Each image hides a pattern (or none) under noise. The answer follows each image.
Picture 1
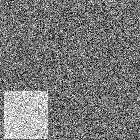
one block
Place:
bottom left
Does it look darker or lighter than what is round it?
lighter
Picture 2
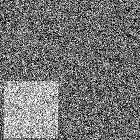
one block
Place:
bottom left
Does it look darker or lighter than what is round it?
lighter
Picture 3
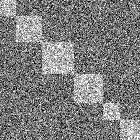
blocks along the diagonal
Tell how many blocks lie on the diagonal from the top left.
6
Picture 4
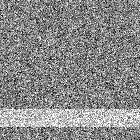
one band of rows
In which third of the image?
bottom
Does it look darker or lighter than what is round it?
lighter
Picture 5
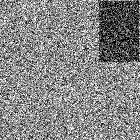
one block
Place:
top right
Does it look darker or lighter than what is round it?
darker
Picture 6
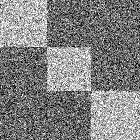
blocks along the diagonal
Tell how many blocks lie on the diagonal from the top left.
3
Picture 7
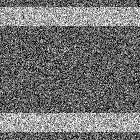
bands of rows
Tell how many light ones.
2
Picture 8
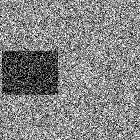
one block
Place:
middle left
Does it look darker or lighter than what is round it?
darker
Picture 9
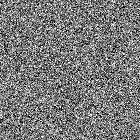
only noise
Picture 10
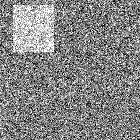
one block
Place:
top left
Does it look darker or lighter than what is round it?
lighter
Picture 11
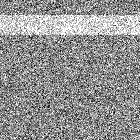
one band of rows
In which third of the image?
top
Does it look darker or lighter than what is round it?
lighter
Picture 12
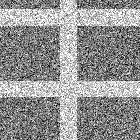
bands of rows crossing bands of columns
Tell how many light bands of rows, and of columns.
2 and 1
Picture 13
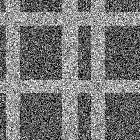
bands of rows crossing bands of columns
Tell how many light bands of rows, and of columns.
2 and 3
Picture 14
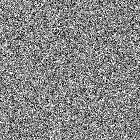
only noise
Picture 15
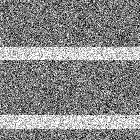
bands of rows
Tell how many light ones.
2
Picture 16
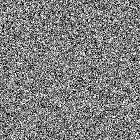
only noise
